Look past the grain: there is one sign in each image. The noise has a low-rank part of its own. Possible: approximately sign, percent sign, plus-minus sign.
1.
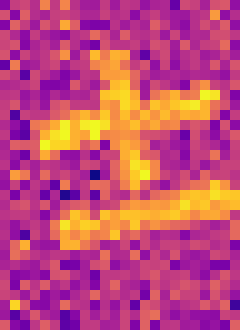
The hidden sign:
plus-minus sign
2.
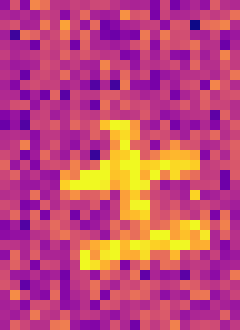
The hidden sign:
plus-minus sign
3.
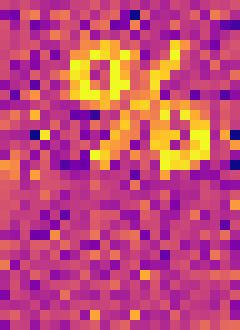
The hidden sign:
percent sign
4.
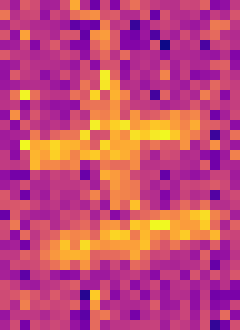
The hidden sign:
plus-minus sign
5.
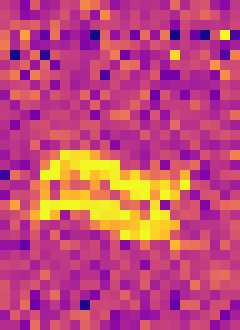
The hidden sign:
approximately sign
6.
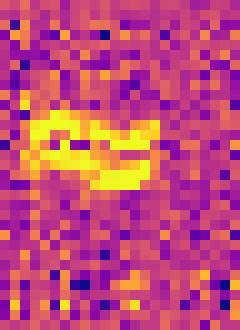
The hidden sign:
approximately sign
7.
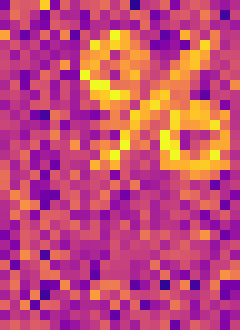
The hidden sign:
percent sign
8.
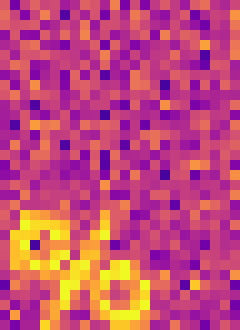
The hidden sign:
percent sign
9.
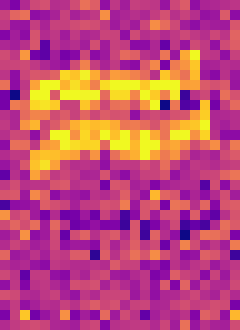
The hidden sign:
approximately sign
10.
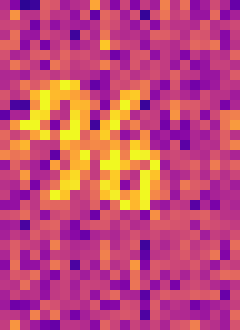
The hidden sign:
percent sign
